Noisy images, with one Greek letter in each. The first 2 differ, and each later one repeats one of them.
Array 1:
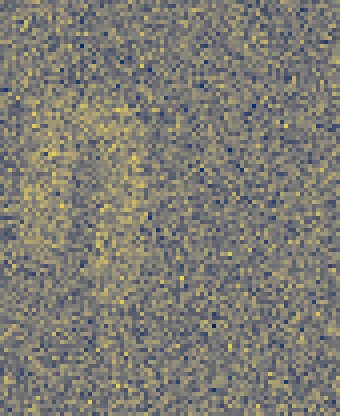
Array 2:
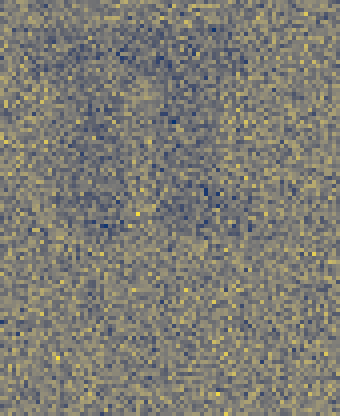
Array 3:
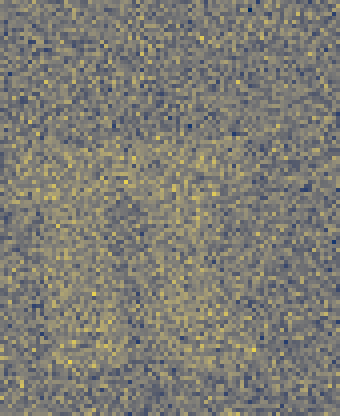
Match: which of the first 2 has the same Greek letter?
2
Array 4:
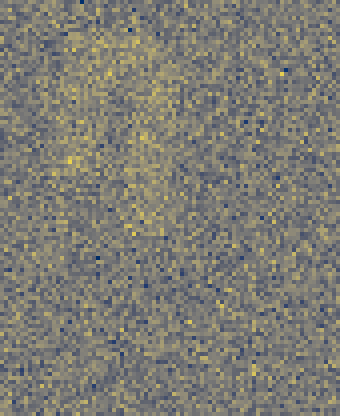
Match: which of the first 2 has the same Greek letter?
1
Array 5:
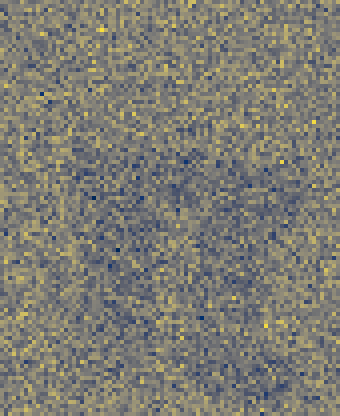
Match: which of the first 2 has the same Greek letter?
2
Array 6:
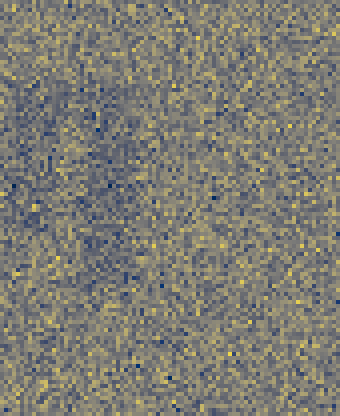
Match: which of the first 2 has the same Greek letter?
1
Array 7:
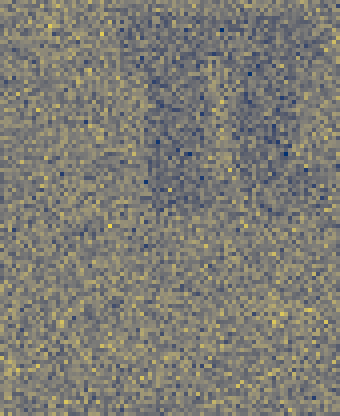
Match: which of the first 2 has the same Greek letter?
2
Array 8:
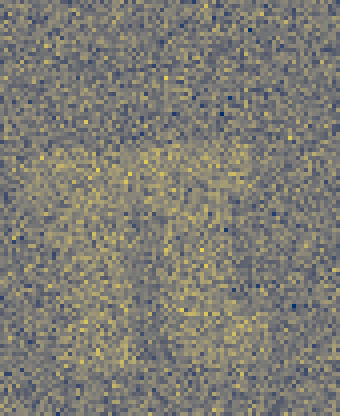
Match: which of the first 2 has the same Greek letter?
2
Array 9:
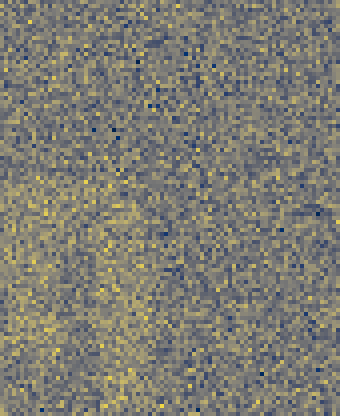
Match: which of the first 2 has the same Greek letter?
1
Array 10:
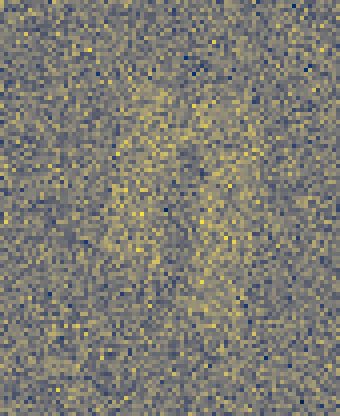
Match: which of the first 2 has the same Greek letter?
1
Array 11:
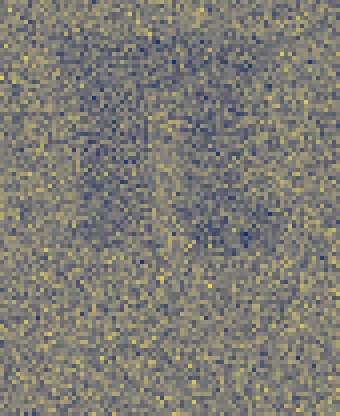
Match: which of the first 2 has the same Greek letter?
2
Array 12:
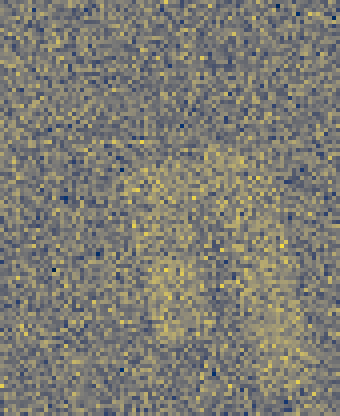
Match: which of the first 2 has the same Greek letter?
1
